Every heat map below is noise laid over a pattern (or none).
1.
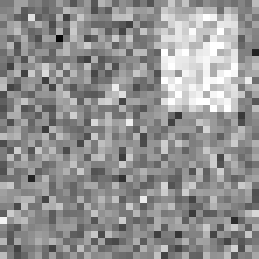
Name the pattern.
one block
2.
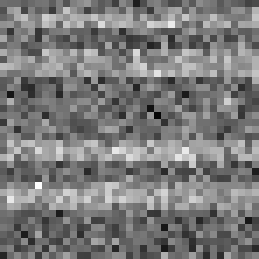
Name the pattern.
bands of rows
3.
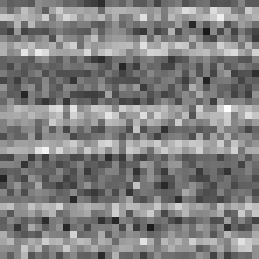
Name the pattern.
bands of rows
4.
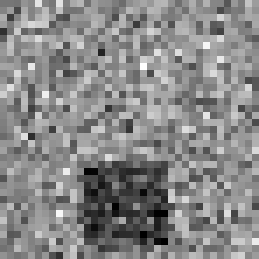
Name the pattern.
one block
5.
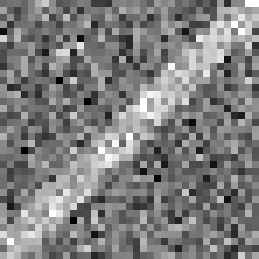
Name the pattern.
a diagonal band
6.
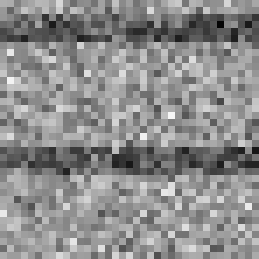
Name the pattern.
bands of rows
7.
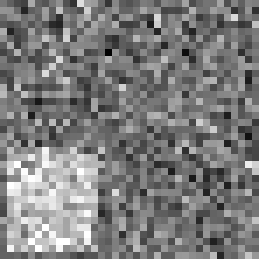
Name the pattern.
one block
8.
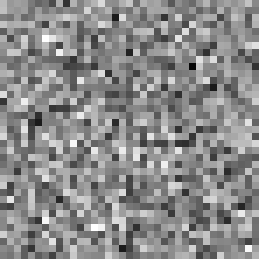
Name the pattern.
only noise
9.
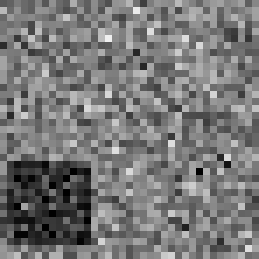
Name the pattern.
one block
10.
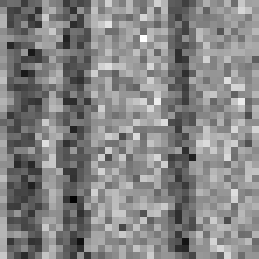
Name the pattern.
bands of columns
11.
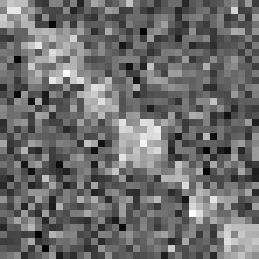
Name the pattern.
blocks along the diagonal
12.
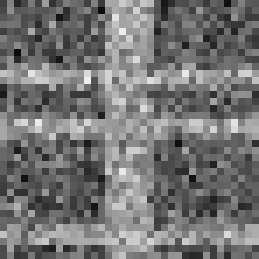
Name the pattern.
bands of rows crossing bands of columns
